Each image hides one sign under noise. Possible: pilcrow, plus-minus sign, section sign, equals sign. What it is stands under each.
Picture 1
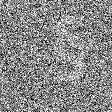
section sign
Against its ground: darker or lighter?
lighter
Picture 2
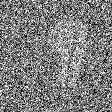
pilcrow
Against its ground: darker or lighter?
lighter
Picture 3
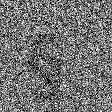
section sign
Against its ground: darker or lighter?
darker
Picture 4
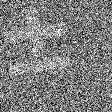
plus-minus sign
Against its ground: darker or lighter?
lighter
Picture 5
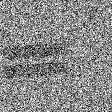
equals sign
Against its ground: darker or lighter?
darker
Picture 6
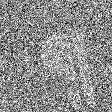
pilcrow
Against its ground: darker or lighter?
lighter
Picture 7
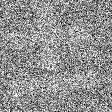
plus-minus sign
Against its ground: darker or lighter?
lighter
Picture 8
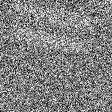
equals sign
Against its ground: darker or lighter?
lighter
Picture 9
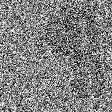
pilcrow
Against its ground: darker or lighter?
darker
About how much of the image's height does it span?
nearly all
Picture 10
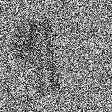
pilcrow
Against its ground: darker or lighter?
darker
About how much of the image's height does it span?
two thirds
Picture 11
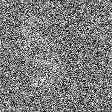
section sign
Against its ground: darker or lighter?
lighter
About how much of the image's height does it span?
two thirds
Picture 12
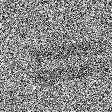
equals sign
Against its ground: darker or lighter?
darker
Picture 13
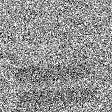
equals sign
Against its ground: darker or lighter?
darker
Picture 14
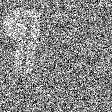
pilcrow
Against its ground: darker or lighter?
lighter
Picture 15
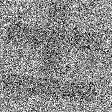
plus-minus sign
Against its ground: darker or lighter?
darker
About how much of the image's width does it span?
nearly all
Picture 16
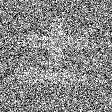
plus-minus sign
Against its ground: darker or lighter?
lighter
